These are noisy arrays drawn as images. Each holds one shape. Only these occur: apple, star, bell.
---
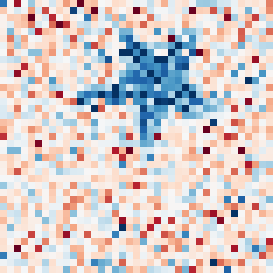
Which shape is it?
star
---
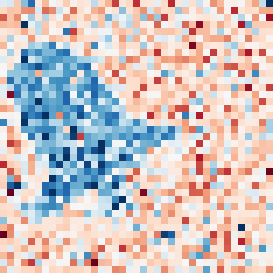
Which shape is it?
bell
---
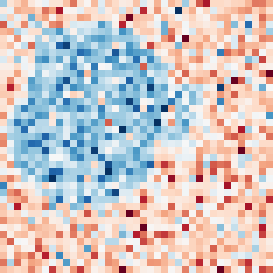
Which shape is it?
apple
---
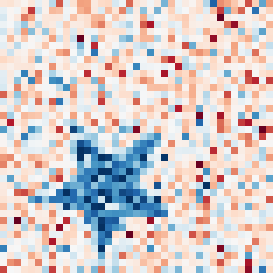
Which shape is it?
star
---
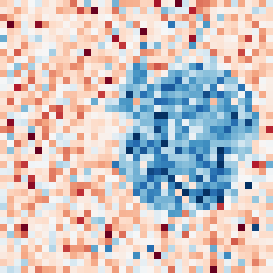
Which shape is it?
apple
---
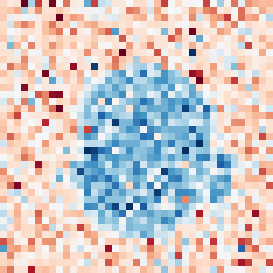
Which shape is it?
apple
